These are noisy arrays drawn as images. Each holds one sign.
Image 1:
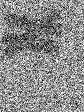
not-equal sign
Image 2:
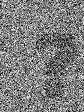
question mark
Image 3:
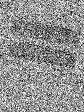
equals sign
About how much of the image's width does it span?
nearly all
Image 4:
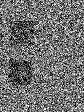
colon
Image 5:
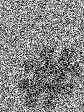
hash sign
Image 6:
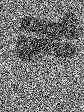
not-equal sign
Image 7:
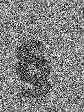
section sign
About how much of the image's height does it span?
half
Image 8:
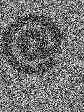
at sign
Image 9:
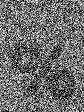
percent sign
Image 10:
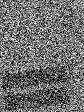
equals sign
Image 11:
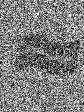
approximately sign
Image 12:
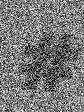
hash sign
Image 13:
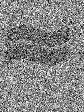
approximately sign
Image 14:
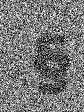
section sign
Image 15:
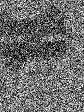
not-equal sign
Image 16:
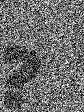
question mark
